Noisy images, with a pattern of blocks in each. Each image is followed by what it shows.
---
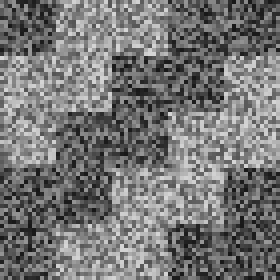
mirrored about the diagonal from the top left
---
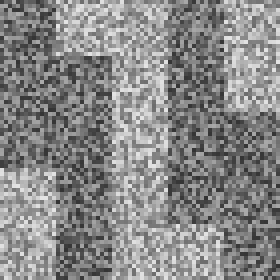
the same after a half turn
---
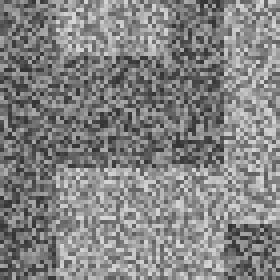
no symmetry
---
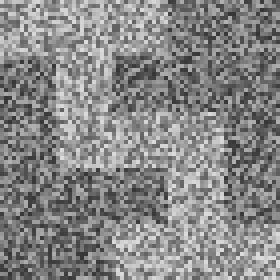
the same after a half turn
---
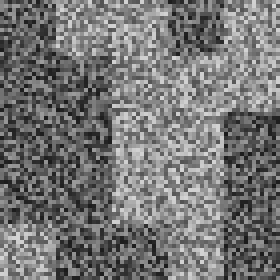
no symmetry
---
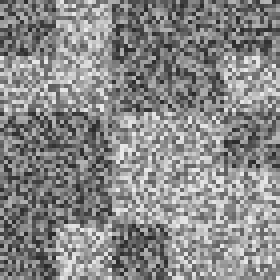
mirrored about the diagonal from the top left
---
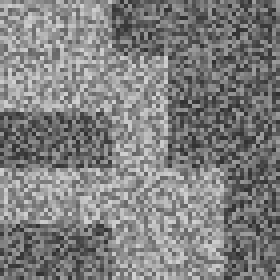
no symmetry
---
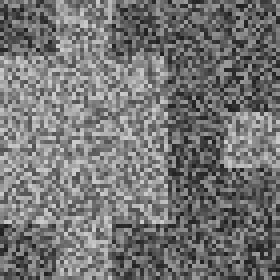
top and bottom mirror each other
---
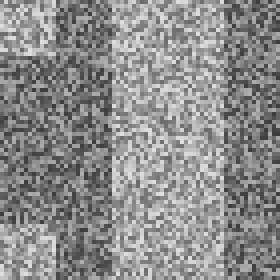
top and bottom mirror each other
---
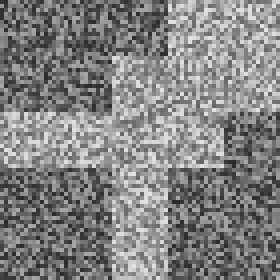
mirrored about the diagonal from the bottom left
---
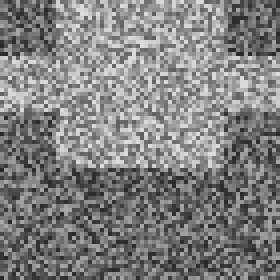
left and right mirror each other
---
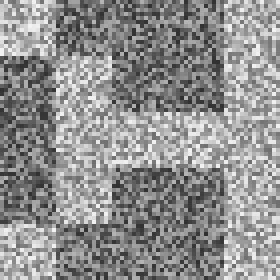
top and bottom mirror each other
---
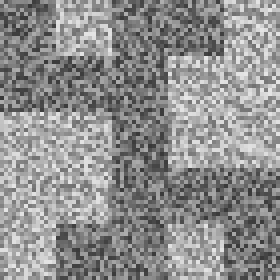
the same after a half turn
